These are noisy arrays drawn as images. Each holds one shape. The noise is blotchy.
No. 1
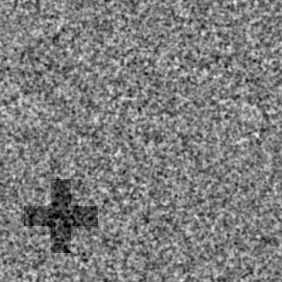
cross
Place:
bottom left
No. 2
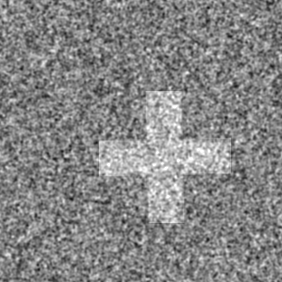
cross
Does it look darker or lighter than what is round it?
lighter
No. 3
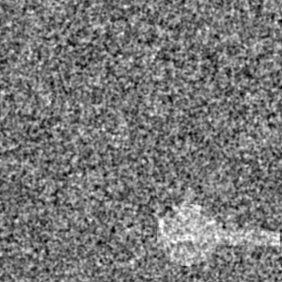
lollipop
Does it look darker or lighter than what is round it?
lighter
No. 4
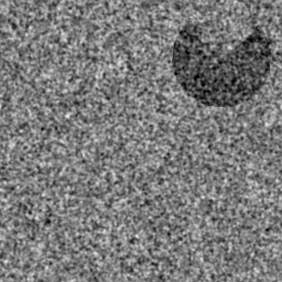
disc with a wedge cut out
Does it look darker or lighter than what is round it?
darker
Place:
top right
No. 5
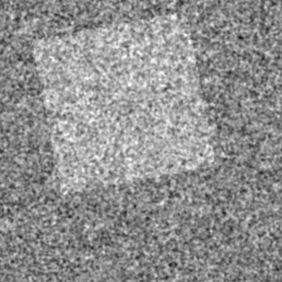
square
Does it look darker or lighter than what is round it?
lighter
